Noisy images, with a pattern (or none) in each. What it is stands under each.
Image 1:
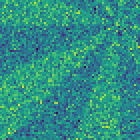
spokes from one point
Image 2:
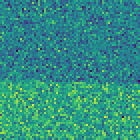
a sharp edge
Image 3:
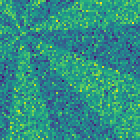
spokes from one point
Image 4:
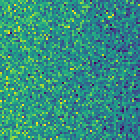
a smooth slope
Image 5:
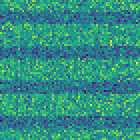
horizontal stripes
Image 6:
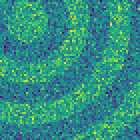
rings round one point
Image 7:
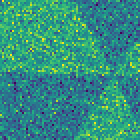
spokes from one point
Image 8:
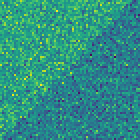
a sharp edge
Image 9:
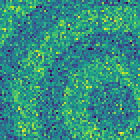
rings round one point
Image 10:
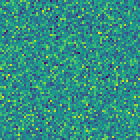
only noise
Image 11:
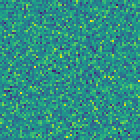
only noise
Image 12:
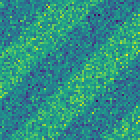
diagonal stripes
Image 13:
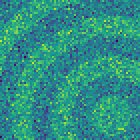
rings round one point
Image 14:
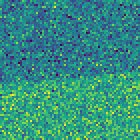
a sharp edge
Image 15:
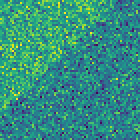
a sharp edge
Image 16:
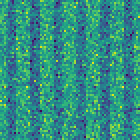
vertical stripes
